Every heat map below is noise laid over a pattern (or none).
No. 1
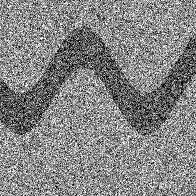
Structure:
a wavy band
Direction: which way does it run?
left to right
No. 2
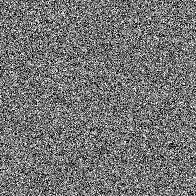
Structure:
only noise
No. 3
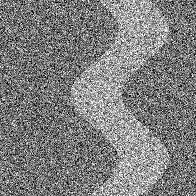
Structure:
a wavy band
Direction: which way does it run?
top to bottom
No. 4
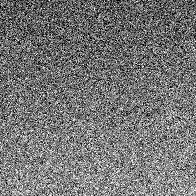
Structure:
a smooth slope
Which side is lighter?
bottom
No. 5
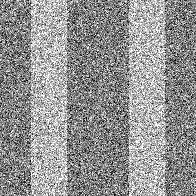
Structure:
vertical stripes
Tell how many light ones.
2
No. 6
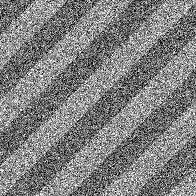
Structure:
diagonal stripes
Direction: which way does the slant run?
bottom left to top right
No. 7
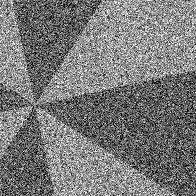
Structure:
spokes from one point
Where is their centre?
middle left
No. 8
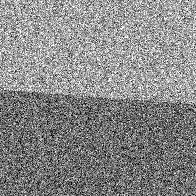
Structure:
a sharp edge
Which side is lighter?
top
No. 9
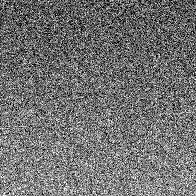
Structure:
a smooth slope
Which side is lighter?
bottom
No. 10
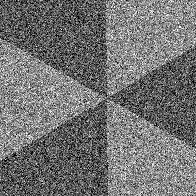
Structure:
spokes from one point
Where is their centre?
centre
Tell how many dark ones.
3
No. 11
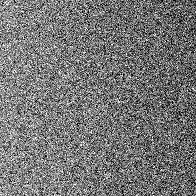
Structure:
a smooth slope
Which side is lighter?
left
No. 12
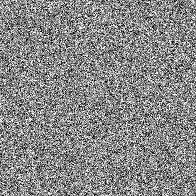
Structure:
only noise
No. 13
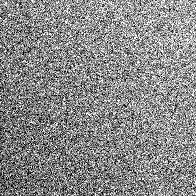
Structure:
a smooth slope
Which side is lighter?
top right
